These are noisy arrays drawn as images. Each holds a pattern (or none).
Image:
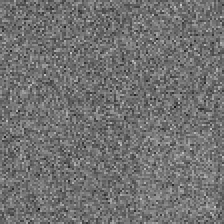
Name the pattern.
one block
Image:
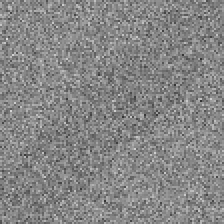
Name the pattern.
a diagonal band
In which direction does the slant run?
bottom left to top right
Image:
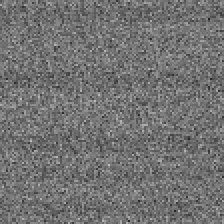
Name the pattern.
bands of rows
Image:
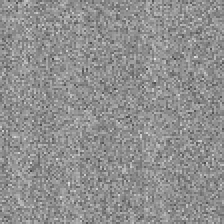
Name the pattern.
bands of columns
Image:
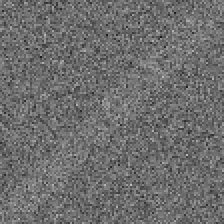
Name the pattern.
a diagonal band
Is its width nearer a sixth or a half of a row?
a sixth
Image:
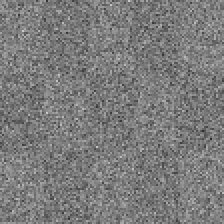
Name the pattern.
a checkerboard
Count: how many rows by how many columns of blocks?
3 by 5
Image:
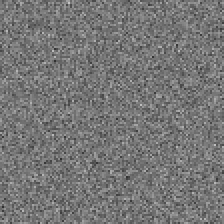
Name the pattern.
only noise
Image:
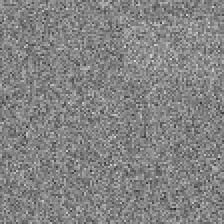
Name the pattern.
one block
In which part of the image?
top right
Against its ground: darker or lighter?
lighter
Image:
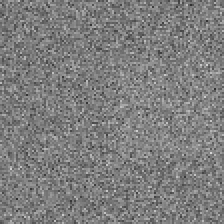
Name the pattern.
one block
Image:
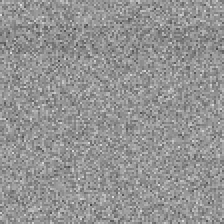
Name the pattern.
one band of rows
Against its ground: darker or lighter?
darker
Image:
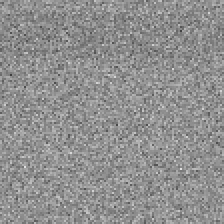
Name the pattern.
one band of rows
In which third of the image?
top
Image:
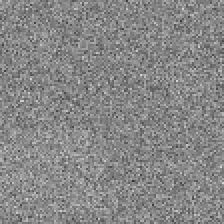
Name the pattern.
one block
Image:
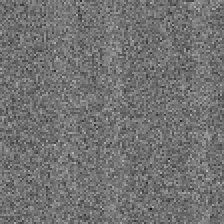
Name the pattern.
bands of columns
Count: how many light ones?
3
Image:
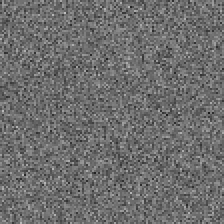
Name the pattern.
only noise
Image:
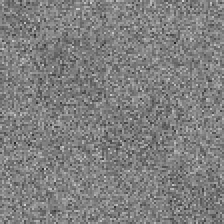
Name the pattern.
blocks along the diagonal
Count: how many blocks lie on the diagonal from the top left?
4
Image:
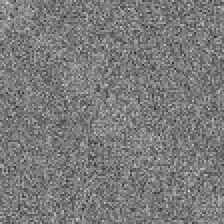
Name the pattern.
blocks along the diagonal
